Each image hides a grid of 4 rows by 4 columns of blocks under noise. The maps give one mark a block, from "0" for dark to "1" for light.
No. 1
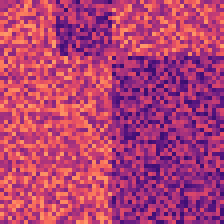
1 0 1 1
1 1 0 0
1 1 0 0
1 1 0 0
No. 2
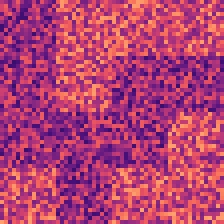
0 1 1 1
0 1 0 0
0 0 0 1
1 0 1 1
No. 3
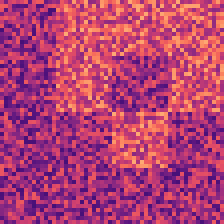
0 1 1 1
0 1 0 1
0 0 1 0
0 0 0 0
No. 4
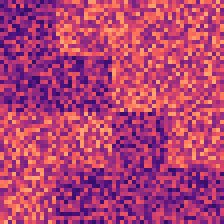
0 1 1 1
0 0 1 1
1 1 0 1
1 0 0 0
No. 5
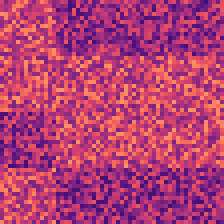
1 0 0 0
1 1 1 1
0 1 1 1
1 0 0 0
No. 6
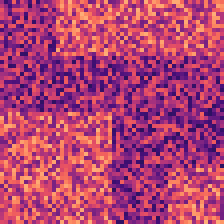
0 1 1 1
0 0 0 0
1 1 0 0
1 1 0 1
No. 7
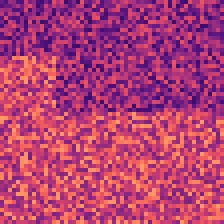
0 0 0 0
1 0 0 0
1 1 1 1
1 1 1 1
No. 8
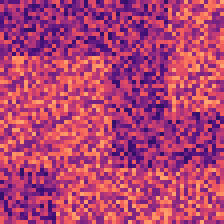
0 0 0 1
1 1 0 1
1 1 0 0
0 1 1 1
